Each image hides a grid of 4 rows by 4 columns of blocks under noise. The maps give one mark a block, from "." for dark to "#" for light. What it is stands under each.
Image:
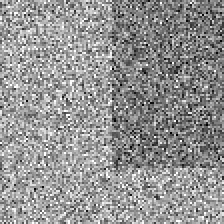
##..
##..
##..
####
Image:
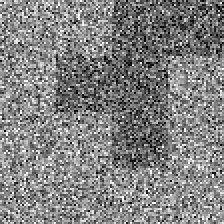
##..
#..#
##.#
####
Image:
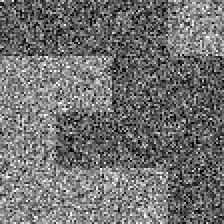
...#
##..
#...
###.
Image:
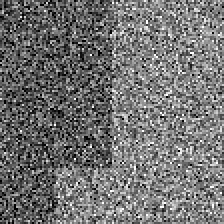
..##
..##
..##
.###
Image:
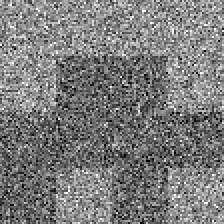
####
#..#
....
.#.#
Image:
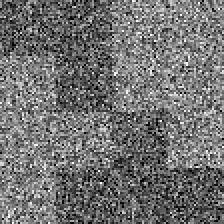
..##
#.##
##.#
#...
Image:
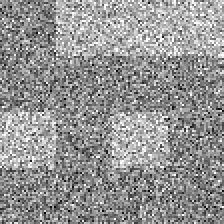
.###
....
#.#.
....
